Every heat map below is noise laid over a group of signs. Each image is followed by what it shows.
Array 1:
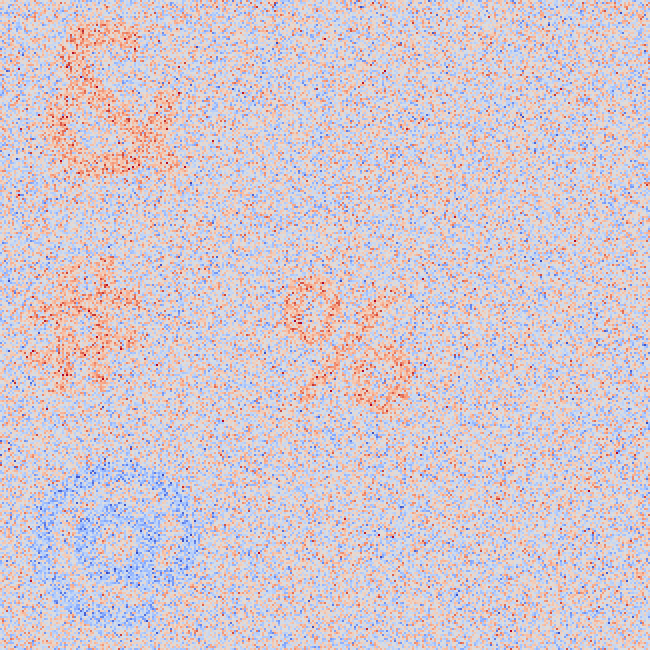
top left: red ampersand; middle left: red hash sign; centre: red percent sign; bottom left: blue at sign
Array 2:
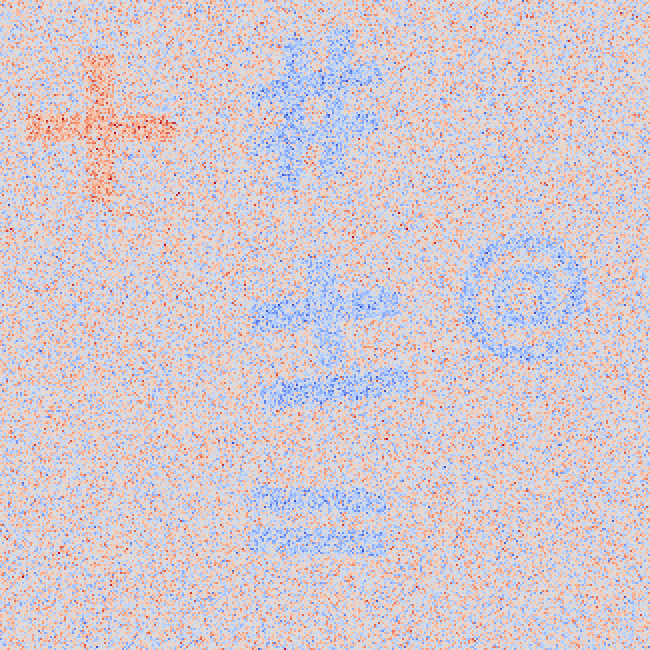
top left: red plus sign; top middle: blue hash sign; centre: blue plus-minus sign; middle right: blue at sign; bottom middle: blue equals sign
